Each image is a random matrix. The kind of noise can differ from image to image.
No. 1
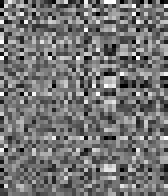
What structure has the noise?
low rank plus noise
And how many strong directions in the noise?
two
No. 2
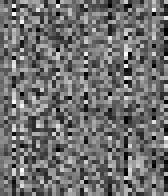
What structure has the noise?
columns of uneven size
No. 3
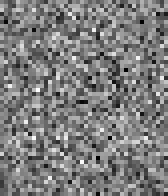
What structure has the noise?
independent entries
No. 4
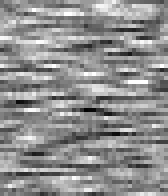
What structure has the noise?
streaked along the rows
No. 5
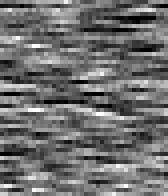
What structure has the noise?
streaked along the rows
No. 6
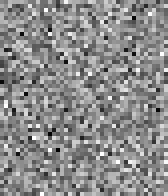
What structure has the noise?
independent entries
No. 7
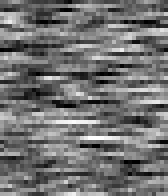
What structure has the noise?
streaked along the rows
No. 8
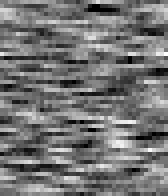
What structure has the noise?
streaked along the rows
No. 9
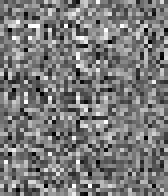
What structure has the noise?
low rank plus noise
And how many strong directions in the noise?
five to eight
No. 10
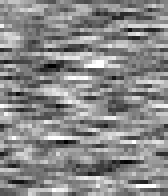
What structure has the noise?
streaked along the rows
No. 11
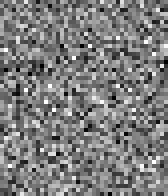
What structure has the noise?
independent entries
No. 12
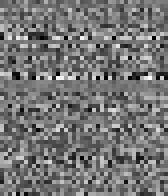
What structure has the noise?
rows of uneven size
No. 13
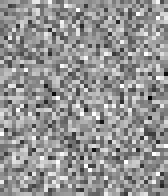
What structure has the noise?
independent entries
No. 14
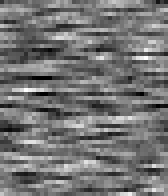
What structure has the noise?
streaked along the rows
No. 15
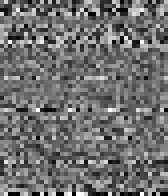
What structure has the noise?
rows of uneven size
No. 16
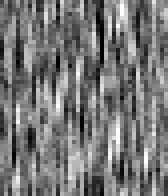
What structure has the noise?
streaked along the columns
